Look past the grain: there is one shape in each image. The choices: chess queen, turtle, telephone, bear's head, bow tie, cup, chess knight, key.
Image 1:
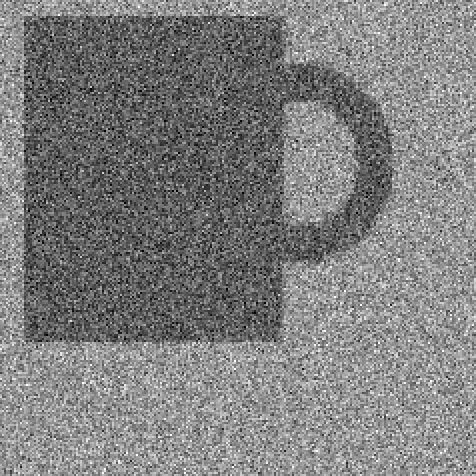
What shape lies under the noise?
cup
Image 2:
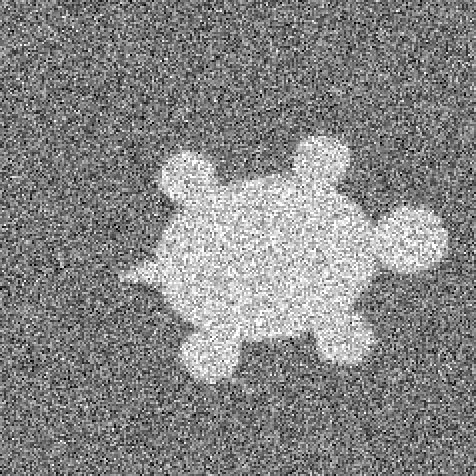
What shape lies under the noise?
turtle
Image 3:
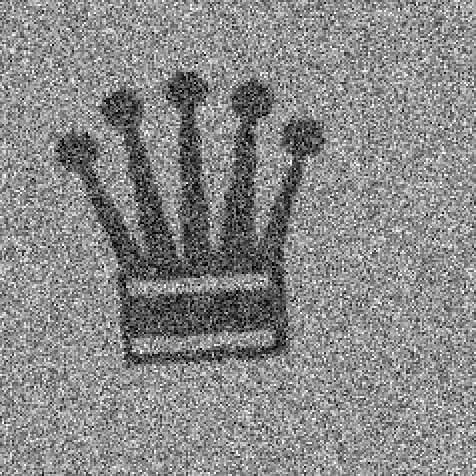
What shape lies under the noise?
chess queen
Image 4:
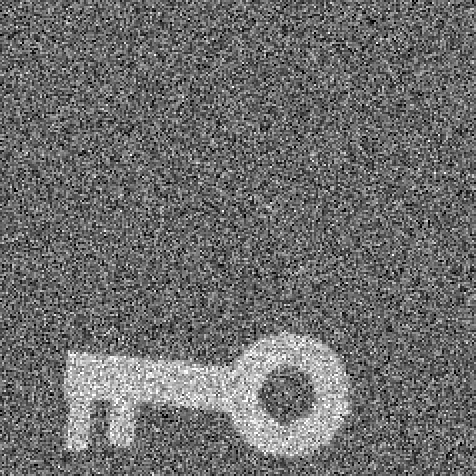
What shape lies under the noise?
key
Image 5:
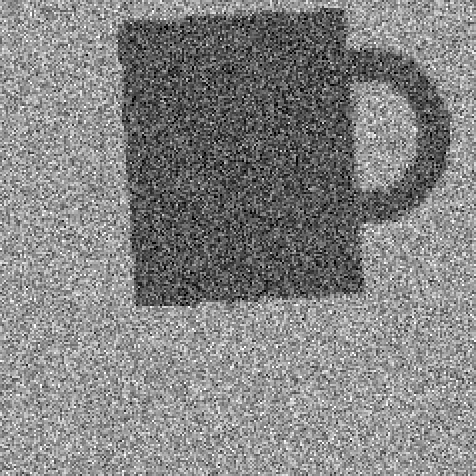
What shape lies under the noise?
cup
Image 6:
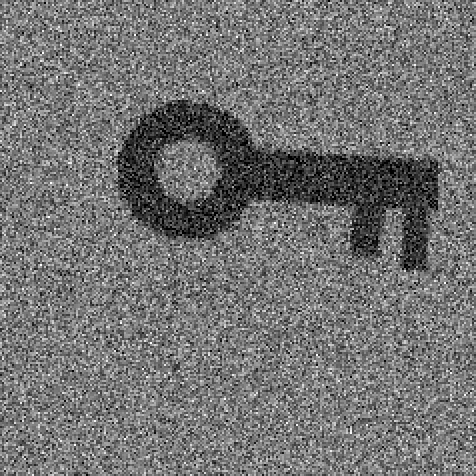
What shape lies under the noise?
key
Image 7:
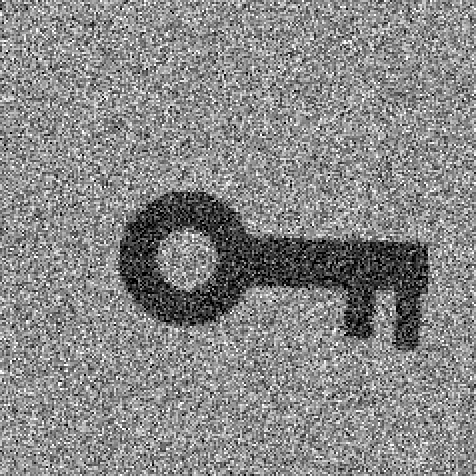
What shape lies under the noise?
key
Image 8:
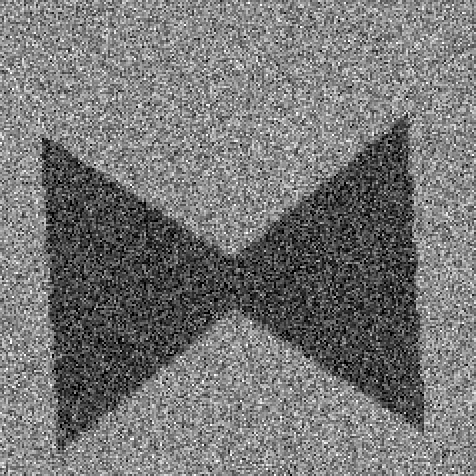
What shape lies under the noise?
bow tie
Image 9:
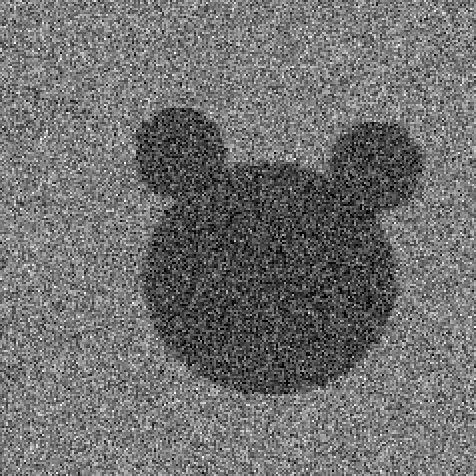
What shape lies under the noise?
bear's head
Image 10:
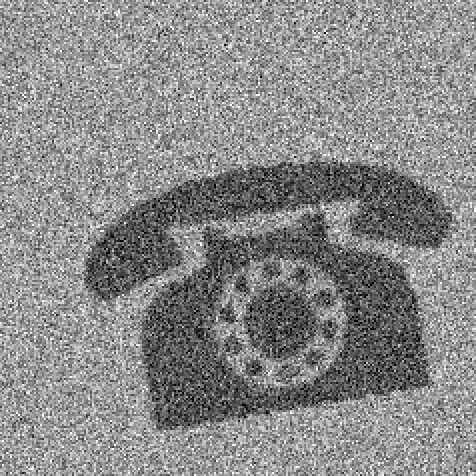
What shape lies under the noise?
telephone
